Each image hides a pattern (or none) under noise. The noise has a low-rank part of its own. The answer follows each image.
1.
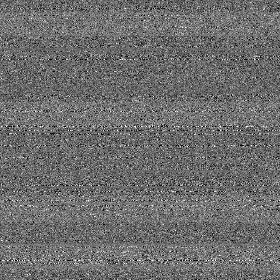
bands of rows
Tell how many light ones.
4
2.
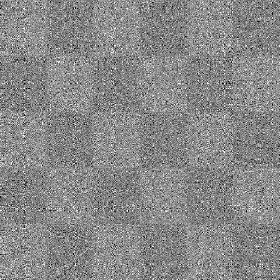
a checkerboard
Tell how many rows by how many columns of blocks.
5 by 6
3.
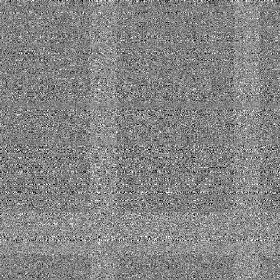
bands of rows crossing bands of columns
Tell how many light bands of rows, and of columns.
1 and 2
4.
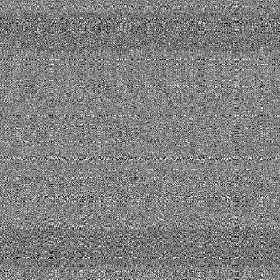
bands of rows
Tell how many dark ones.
2
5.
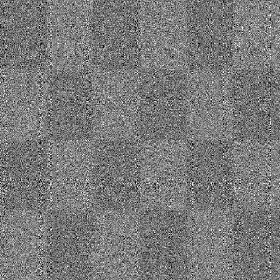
a checkerboard
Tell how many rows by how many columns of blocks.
4 by 6
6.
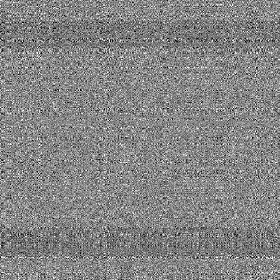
bands of rows
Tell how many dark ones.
2
